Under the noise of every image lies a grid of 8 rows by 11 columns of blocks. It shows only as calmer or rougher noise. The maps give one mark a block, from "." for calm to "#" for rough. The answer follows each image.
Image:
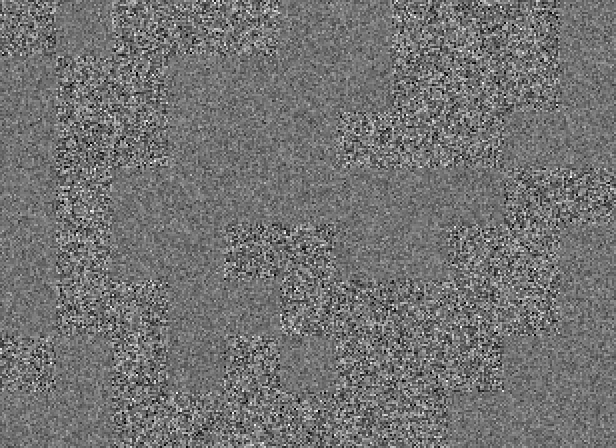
# . # # # . . # # # .
. # # . . . . # # # .
. # # . . . # # # . .
. # . . . . . . . # #
. # . . # # . . # # .
. # # . . # # # # # .
# . # . # . # # # . .
. . # # # # # # . . .
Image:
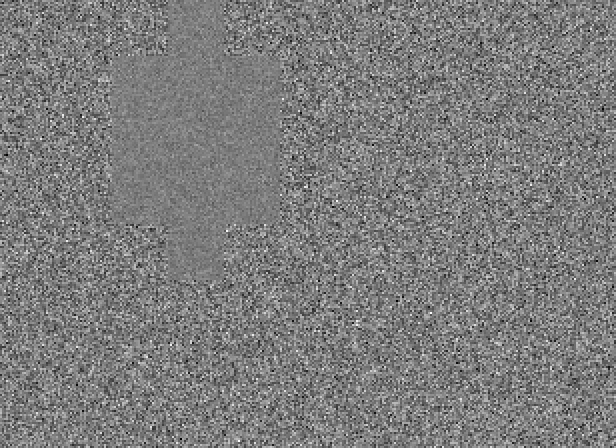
# # # . # # # # # # #
# # . . . # # # # # #
# # . . . # # # # # #
# # . . . # # # # # #
# # # . # # # # # # #
# # # # # # # # # # #
# # # # # # # # # # #
# # # # # # # # # # #
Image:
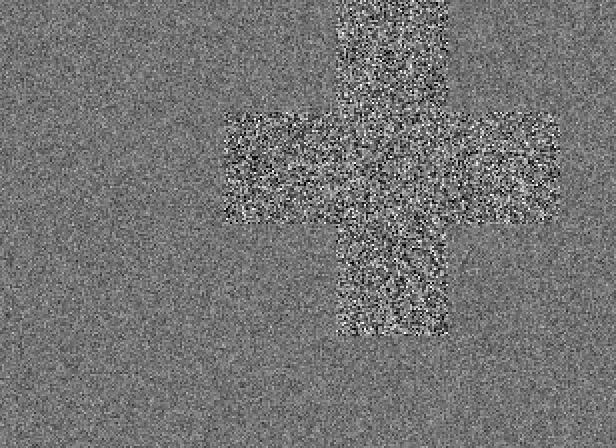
. . . . . . # # . . .
. . . . . . # # . . .
. . . . # # # # # # .
. . . . # # # # # # .
. . . . . . # # . . .
. . . . . . # # . . .
. . . . . . . . . . .
. . . . . . . . . . .
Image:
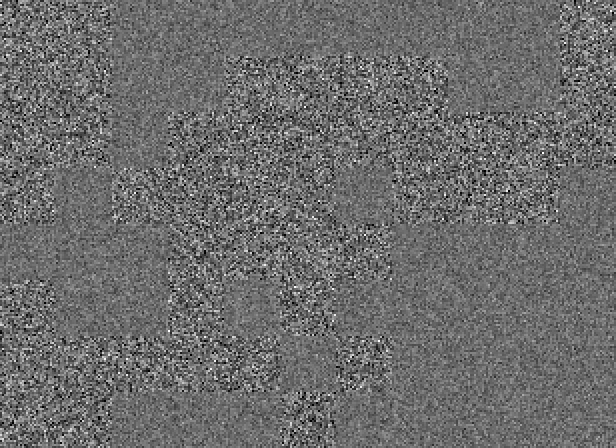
# # . . . . . . . . #
# # . . # # # # . . #
# # . # # # # # # # #
# . # # # # . # # # .
. . . # # # # . . . .
# . . # . # . . . . .
# # # # # . # . . . .
# # . . . # . . . . .
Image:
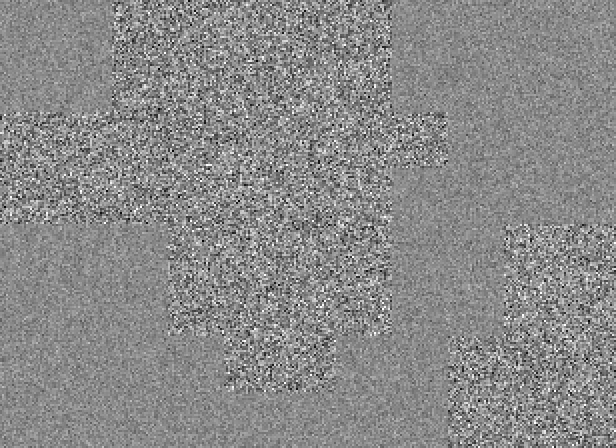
. . # # # # # . . . .
. . # # # # # . . . .
# # # # # # # # . . .
# # # # # # # . . . .
. . . # # # # . . # #
. . . # # # # . . # #
. . . . # # . . # # #
. . . . . . . . # # #
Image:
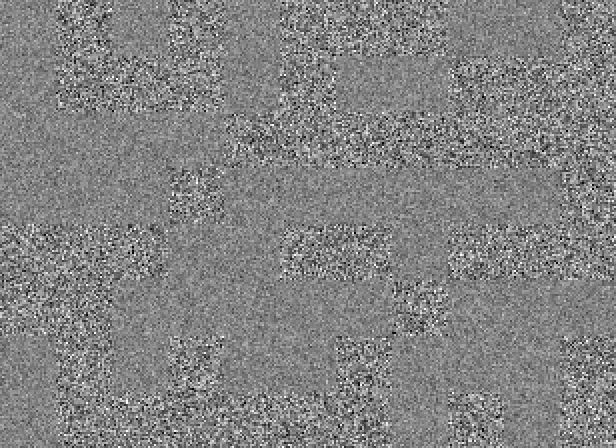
. # . # . # # # . . #
. # # # . # . . # # #
. . . . # # # # # # #
. . . # . . . . . . #
# # # . . # # . # # #
# # . . . . . # . . .
. # . # . . # . . . #
. # # # # # # . # . #
